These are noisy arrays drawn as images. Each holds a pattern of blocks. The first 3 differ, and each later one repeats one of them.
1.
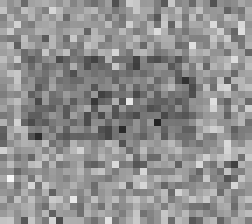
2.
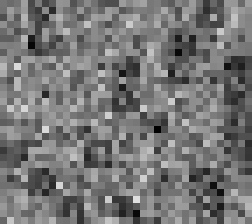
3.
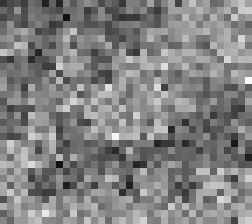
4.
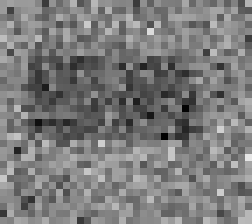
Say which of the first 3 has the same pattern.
1
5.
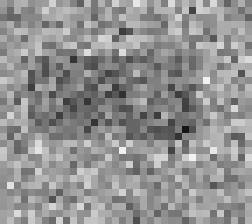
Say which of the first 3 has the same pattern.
1
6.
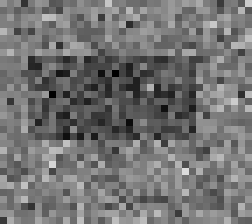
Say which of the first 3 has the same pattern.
1
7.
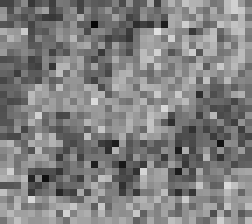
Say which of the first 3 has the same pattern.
3
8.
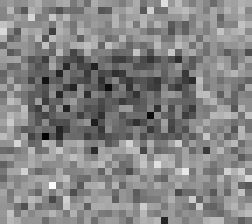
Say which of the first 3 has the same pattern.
1
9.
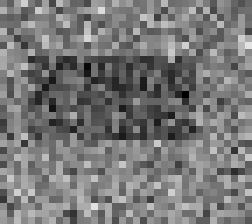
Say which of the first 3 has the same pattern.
1
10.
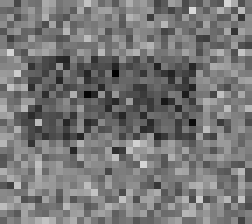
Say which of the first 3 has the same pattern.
1
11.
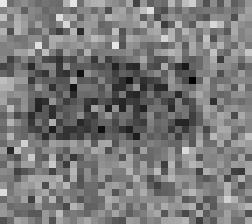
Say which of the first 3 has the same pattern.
1
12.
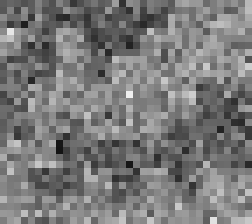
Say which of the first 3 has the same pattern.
3
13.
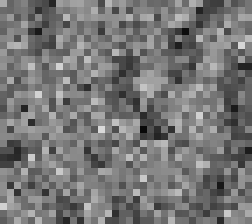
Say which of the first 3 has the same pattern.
2
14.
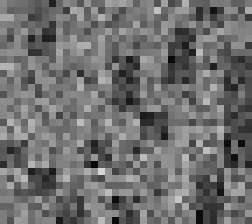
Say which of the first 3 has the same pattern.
2
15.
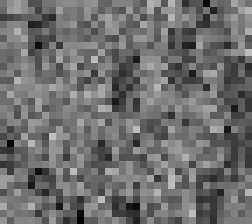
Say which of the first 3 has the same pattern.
2
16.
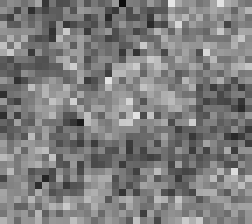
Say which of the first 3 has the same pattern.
3
